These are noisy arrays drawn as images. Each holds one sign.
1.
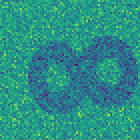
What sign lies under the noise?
infinity sign
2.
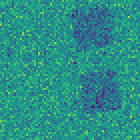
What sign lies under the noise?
colon
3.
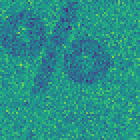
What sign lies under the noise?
percent sign
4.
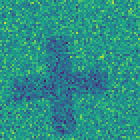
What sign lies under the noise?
plus sign
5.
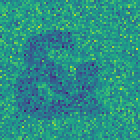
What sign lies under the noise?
ampersand
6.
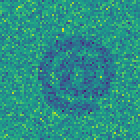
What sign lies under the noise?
at sign
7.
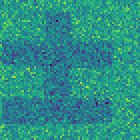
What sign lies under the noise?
plus-minus sign
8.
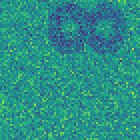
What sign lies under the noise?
infinity sign
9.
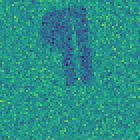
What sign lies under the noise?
pilcrow
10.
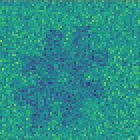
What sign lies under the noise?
hash sign
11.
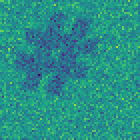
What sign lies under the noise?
hash sign
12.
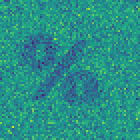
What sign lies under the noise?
percent sign
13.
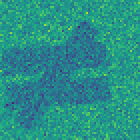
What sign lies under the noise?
not-equal sign
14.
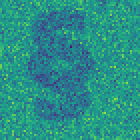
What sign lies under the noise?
section sign
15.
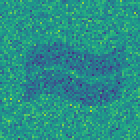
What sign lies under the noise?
approximately sign
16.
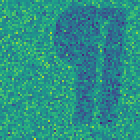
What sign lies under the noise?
pilcrow
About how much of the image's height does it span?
nearly all
